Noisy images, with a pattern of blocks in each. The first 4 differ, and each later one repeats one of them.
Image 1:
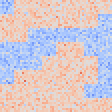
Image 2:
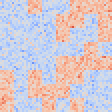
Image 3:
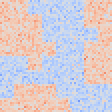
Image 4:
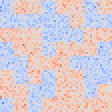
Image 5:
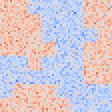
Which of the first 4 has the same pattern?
3
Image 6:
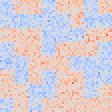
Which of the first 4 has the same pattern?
4
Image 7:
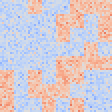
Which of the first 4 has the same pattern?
2
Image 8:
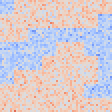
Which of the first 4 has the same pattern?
1
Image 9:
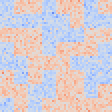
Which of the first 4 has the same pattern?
4
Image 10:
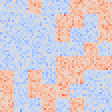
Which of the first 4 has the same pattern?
2
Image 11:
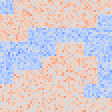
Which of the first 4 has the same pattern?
1
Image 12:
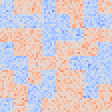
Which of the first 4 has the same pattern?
4
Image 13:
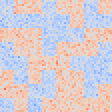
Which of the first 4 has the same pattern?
4
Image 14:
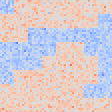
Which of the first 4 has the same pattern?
1
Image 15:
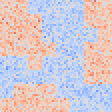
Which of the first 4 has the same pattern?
3
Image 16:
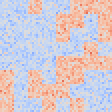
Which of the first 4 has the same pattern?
2
